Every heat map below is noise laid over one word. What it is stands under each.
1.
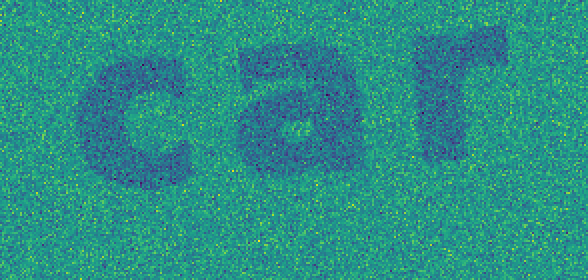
car
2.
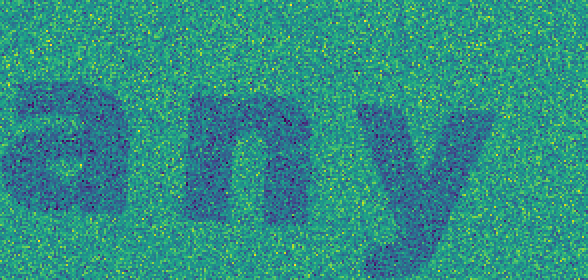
any
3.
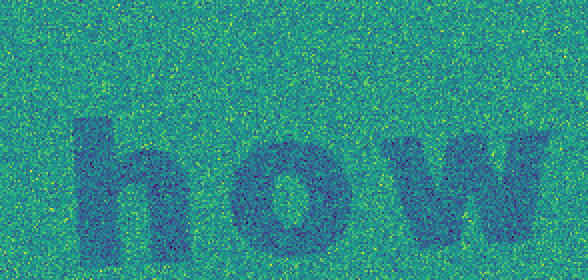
how
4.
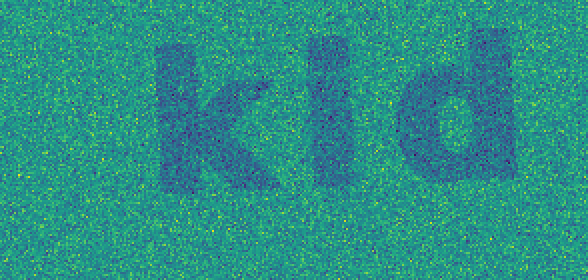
kid
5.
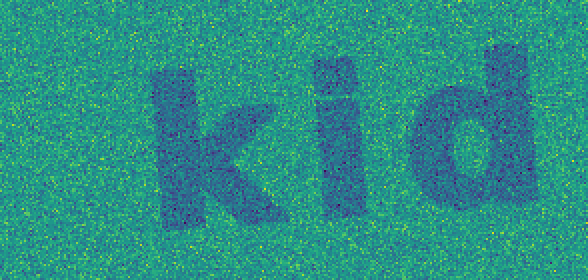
kid
